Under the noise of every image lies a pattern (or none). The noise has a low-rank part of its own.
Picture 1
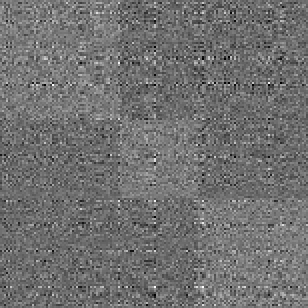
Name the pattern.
blocks along the diagonal
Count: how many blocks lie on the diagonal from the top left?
3
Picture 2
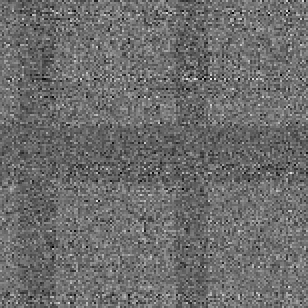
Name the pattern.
bands of rows crossing bands of columns
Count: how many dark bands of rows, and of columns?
1 and 2
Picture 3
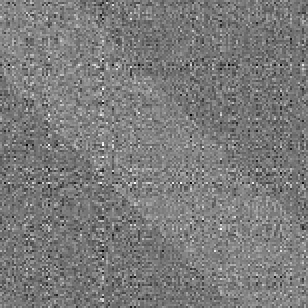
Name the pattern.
a diagonal band
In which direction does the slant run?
top left to bottom right
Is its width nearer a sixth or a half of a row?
a half
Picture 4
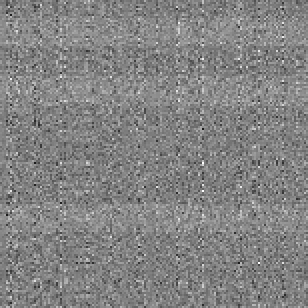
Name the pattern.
bands of rows
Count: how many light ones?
3
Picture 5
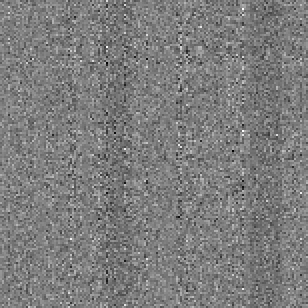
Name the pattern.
bands of columns
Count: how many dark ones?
2
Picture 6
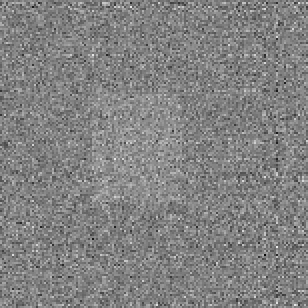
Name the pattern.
one block
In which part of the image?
centre
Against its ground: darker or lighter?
lighter
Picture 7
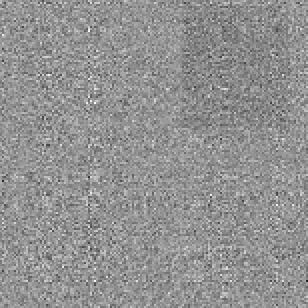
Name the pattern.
one block
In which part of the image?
top right
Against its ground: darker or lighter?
darker
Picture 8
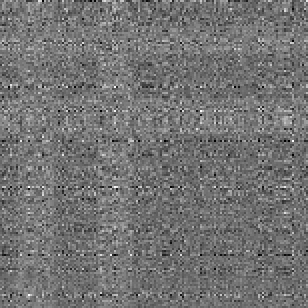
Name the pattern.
bands of rows crossing bands of columns
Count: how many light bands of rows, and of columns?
2 and 2
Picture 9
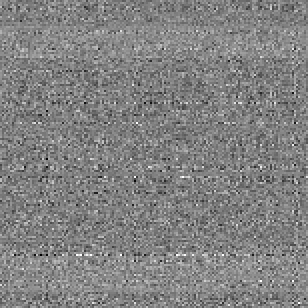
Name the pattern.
bands of rows
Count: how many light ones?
2
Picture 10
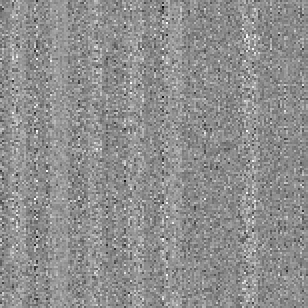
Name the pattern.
bands of columns
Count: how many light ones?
6
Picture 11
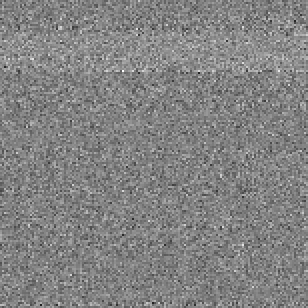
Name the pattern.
one band of rows
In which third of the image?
top
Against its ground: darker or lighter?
lighter
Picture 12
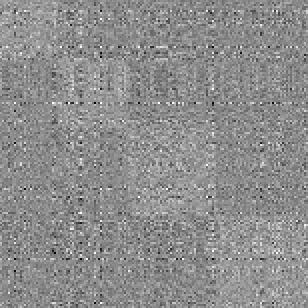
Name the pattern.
blocks along the diagonal
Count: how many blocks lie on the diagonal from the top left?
4
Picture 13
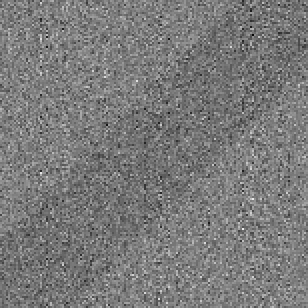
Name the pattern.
a diagonal band
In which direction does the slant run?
bottom left to top right
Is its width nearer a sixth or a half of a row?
a half
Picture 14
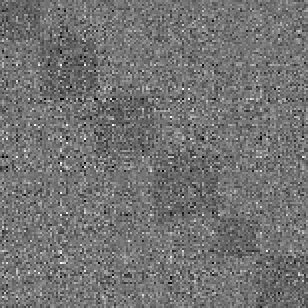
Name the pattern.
blocks along the diagonal
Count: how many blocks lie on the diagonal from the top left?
6
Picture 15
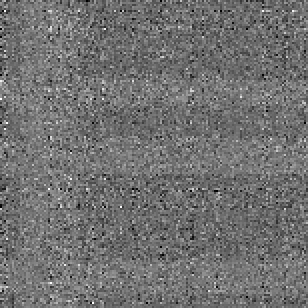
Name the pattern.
bands of rows crossing bands of columns
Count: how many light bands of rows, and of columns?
3 and 1
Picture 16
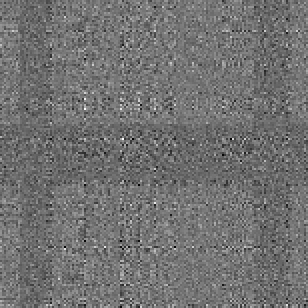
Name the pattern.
bands of rows crossing bands of columns
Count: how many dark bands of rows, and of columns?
1 and 2
